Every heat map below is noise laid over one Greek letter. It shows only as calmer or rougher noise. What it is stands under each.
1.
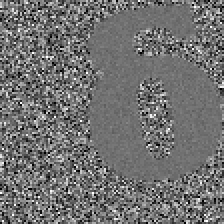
delta
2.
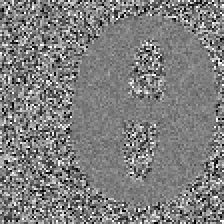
theta
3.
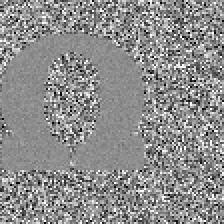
omega
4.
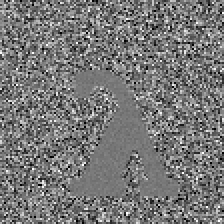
lambda
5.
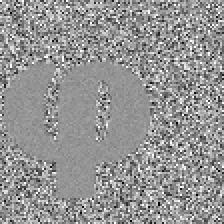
phi
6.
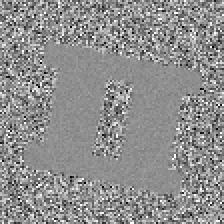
pi
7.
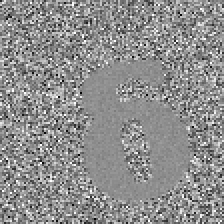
delta
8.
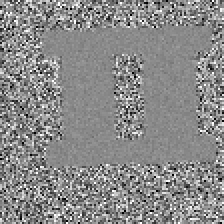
pi
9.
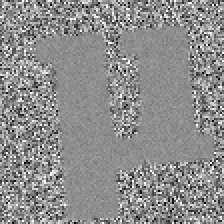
mu
